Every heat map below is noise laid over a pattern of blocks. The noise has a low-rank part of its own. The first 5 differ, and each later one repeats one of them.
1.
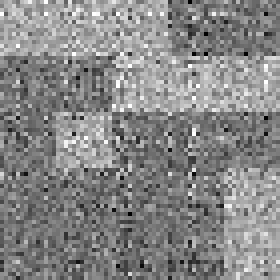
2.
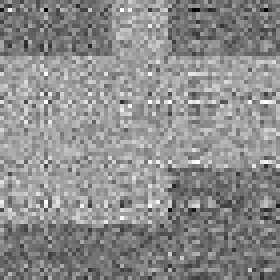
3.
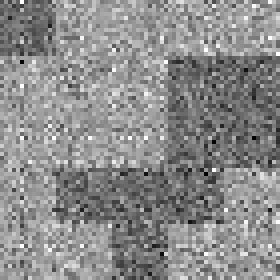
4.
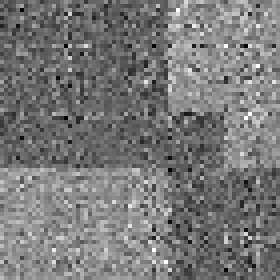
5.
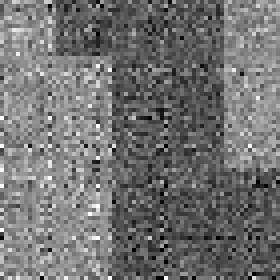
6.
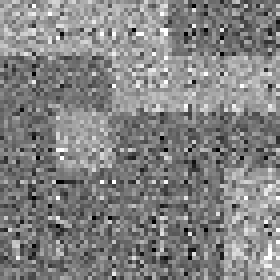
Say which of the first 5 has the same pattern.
1
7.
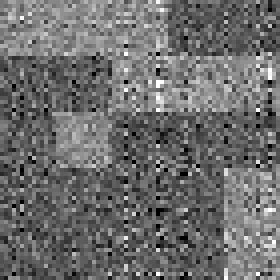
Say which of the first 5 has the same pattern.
1
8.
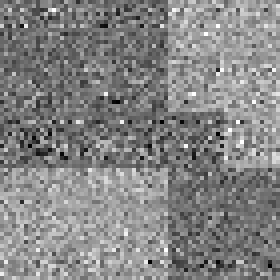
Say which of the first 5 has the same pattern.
4
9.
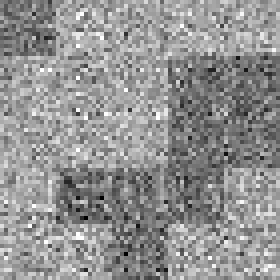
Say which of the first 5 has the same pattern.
3
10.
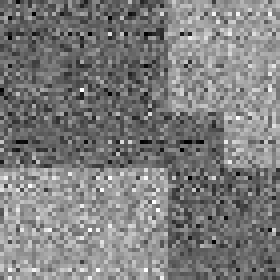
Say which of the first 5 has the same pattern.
4
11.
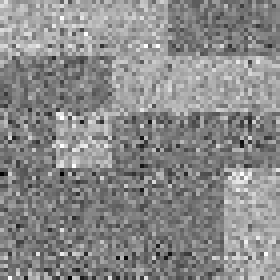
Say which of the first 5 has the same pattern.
1
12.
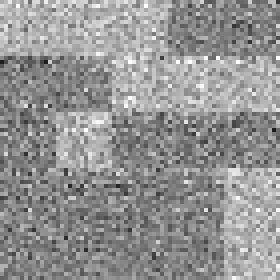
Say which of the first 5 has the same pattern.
1
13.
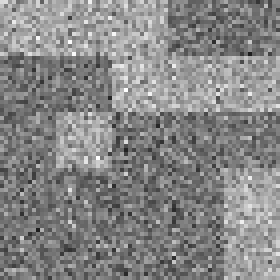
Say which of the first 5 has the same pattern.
1
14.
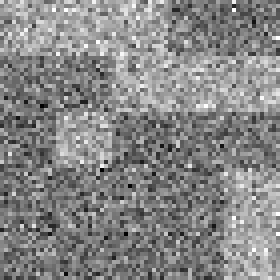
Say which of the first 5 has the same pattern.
1
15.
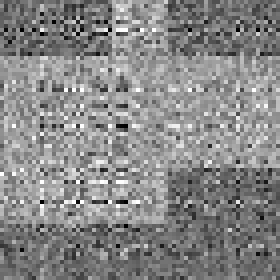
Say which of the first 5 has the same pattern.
2
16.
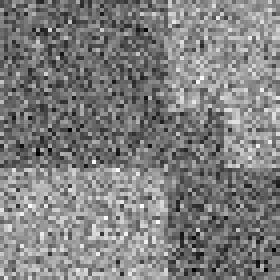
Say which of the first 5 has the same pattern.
4
